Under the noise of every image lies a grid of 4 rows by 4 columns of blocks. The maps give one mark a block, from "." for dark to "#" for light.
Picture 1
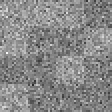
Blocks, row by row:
# # # .
# . . #
. . # .
# . . .
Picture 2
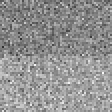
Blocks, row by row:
. . . .
. . . .
# # # #
# # # #
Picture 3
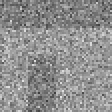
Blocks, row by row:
. . . .
# # # #
# . # #
# . # #
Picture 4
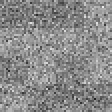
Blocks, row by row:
. . . #
# # # #
. # . #
# . . .
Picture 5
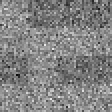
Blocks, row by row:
# . . .
# # # #
. # . .
# # # #
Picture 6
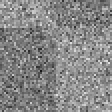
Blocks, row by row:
# # . .
. . # #
. . # #
. . # #
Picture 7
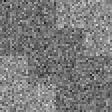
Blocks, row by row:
. . # #
. . . #
# . . .
# # . .
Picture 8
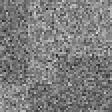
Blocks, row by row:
. # # #
. # # #
. # . .
# . . .
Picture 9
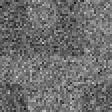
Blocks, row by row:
. # . #
. . . #
# # # #
. # # .
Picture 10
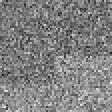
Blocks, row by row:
. . . .
. . . .
. . # #
# # # #
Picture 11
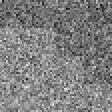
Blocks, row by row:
. . . .
# # . .
# # # .
# # # #
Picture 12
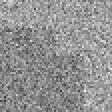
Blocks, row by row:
# # # #
. . # #
. . . #
. . . #
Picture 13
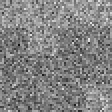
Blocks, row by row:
# # # #
. # . .
. . . .
. . . #
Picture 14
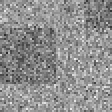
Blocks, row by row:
# # # .
. . # #
. . # #
# # # #
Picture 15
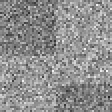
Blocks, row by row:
. . # #
. . # #
# # # #
# # . .
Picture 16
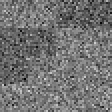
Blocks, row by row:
# # . .
. . # #
. # # #
# # # #
